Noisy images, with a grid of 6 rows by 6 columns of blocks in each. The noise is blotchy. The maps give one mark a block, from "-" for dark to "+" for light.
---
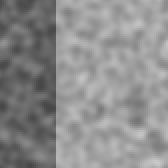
- - + + + +
- - + + + +
- - + + + +
- - + + + +
- - + + + +
- - + + + +
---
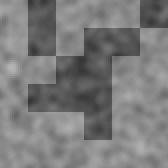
+ - + + + -
+ - + - - +
+ + - - + +
+ - - - + +
+ + + - + +
+ + + + + +
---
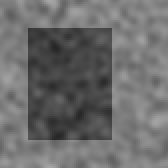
+ + + + + +
+ - - - + +
+ - - - + +
+ - - - + +
+ - - - + +
+ + + + + +
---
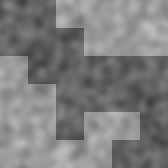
- - + + + +
- - - + + +
+ - - - - -
+ + - - - -
+ + - + + -
+ + + + - -
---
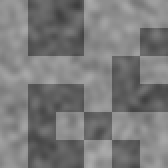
+ - - + + +
+ - - + + -
+ + + + - +
+ - - + - -
+ - + - + +
+ - - + - +
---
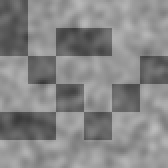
- + + + + +
- + - - + +
+ - + + + -
+ + - + - +
- - + - + +
+ + + + + +
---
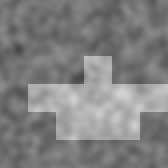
- - - - - -
- - - - - -
- - - + - -
- + + + + +
- - + + + -
- - - - - -
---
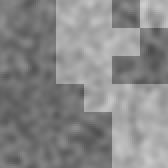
- - + + - +
- - + + + -
- - + + - -
- - - + + +
- - - - + +
- - - - + +
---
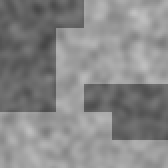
- - - + + +
- - + + + +
- - + + + +
- - + - - -
+ + + + - -
+ + + + + +
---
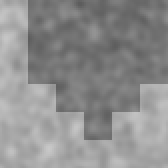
+ - - - - -
+ - - - - -
+ - - - - -
+ + - - - +
+ + + - + +
+ + + + + +
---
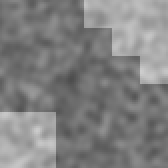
- - - + + +
- - - - + +
- - - - - +
- - - - - -
+ + - - - -
+ + - - - -
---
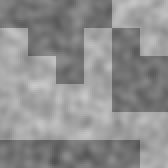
- - - - + +
+ - - + - +
+ + - + - -
+ + + + - -
+ + + + + +
- - - - - +
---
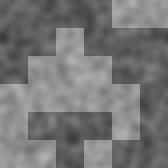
- - - - + +
- - + - - -
- + + + - -
+ + + + + -
+ - - - + -
+ + - + - -
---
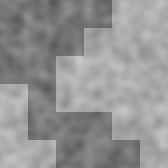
- - - - + +
- - - + + +
- - + + + +
+ - + + + +
+ - - - + +
+ + - - - +
